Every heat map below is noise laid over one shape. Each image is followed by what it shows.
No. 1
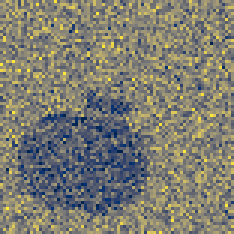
dark apple
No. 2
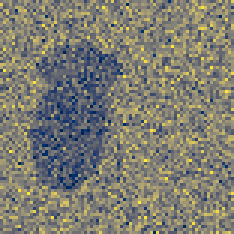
dark footprint
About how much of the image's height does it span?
two thirds
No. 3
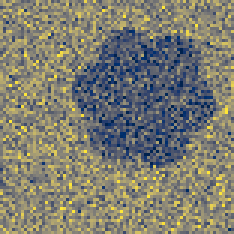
dark flower
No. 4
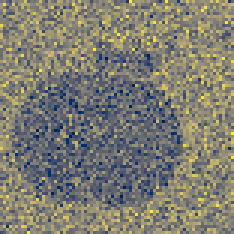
dark apple
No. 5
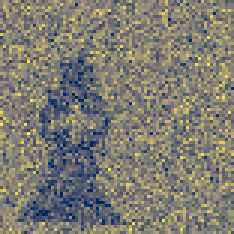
dark chess bishop
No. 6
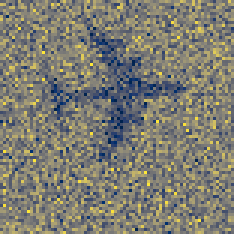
dark airplane
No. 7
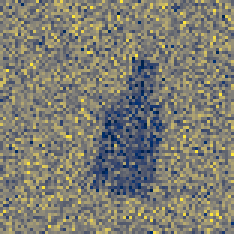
dark bottle
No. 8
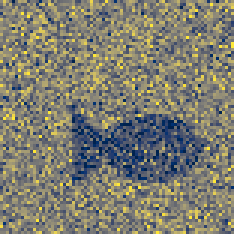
dark fish
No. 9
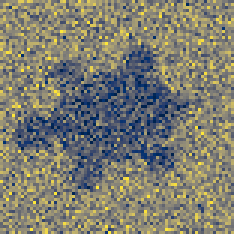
dark turtle
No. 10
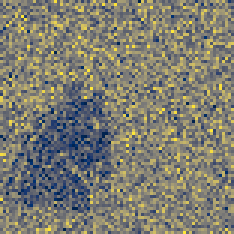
dark chess knight
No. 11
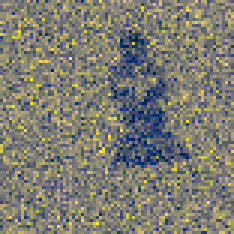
dark chess bishop
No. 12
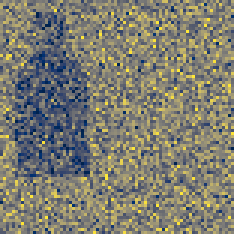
dark bottle
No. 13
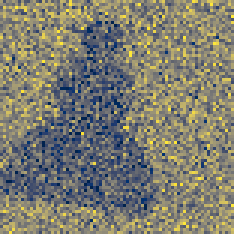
dark chess pawn
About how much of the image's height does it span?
nearly all
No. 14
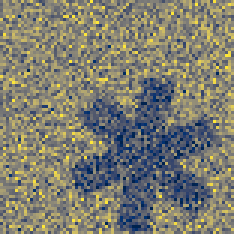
dark asterisk
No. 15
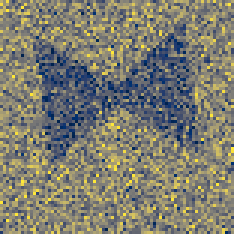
dark bow tie
